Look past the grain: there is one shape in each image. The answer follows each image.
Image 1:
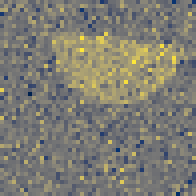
half disc
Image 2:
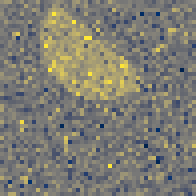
half disc
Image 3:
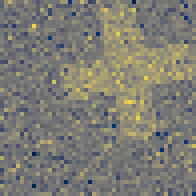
cross
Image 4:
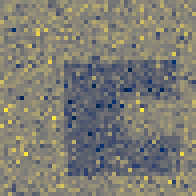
square with a notch
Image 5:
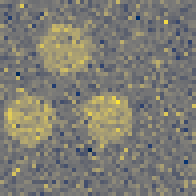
three dots
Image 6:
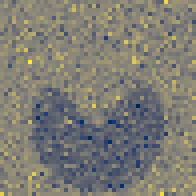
disc with a wedge cut out
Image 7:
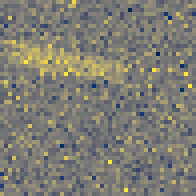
bar
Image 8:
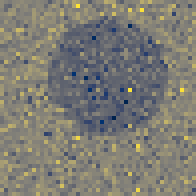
disc
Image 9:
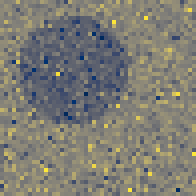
disc
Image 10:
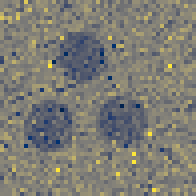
three dots
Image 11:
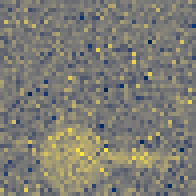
lollipop
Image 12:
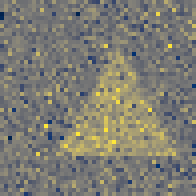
triangle
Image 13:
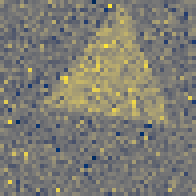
triangle
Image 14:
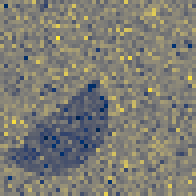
half disc
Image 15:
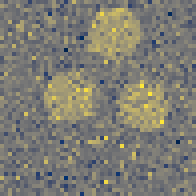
three dots
